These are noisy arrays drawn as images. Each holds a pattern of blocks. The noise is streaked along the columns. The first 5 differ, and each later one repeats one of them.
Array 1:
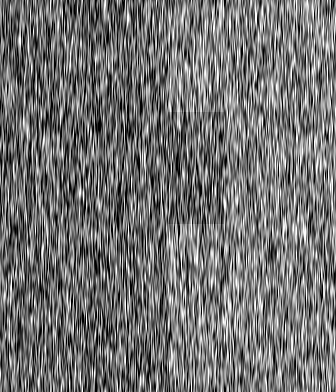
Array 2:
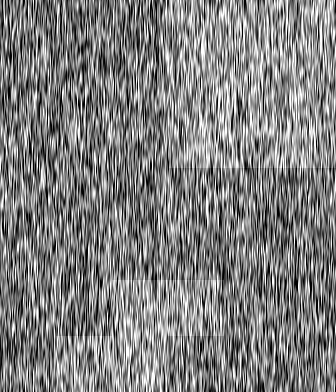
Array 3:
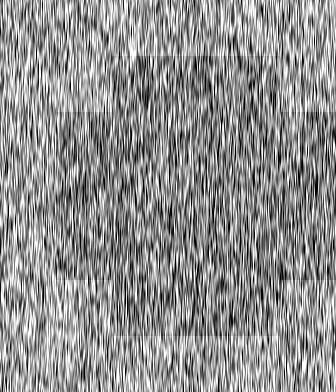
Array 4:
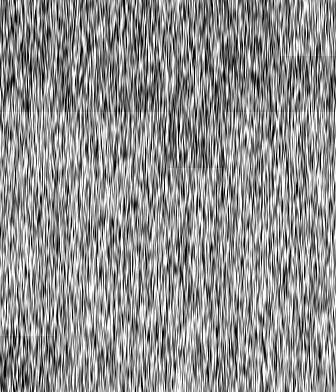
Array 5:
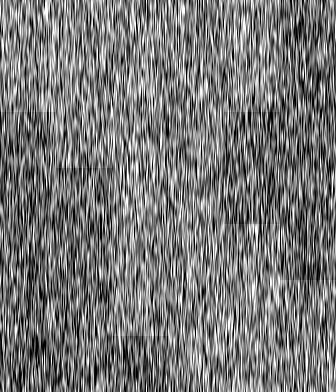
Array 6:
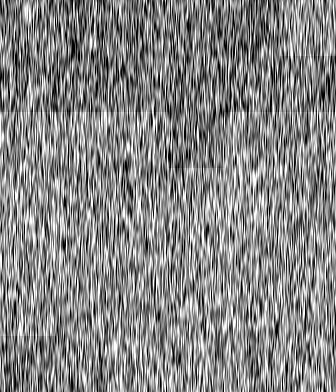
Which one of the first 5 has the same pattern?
4
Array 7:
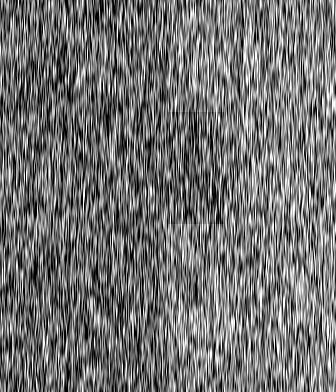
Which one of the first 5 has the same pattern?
1
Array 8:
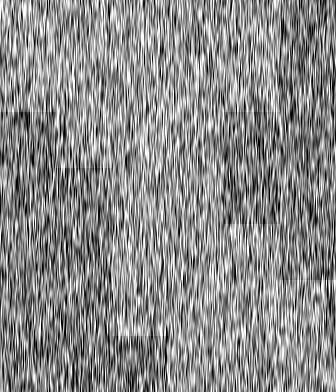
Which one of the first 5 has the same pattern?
5
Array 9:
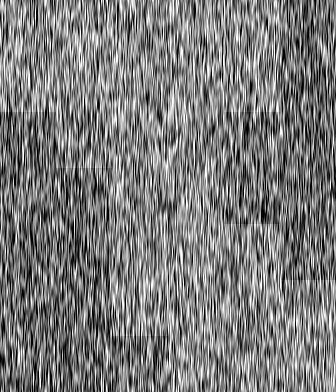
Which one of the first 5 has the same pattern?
5
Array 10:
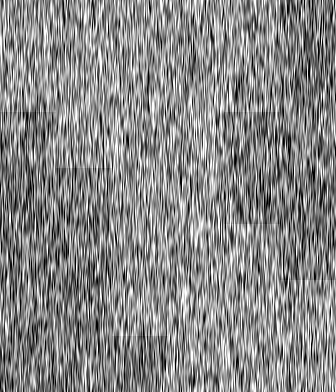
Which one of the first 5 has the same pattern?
5
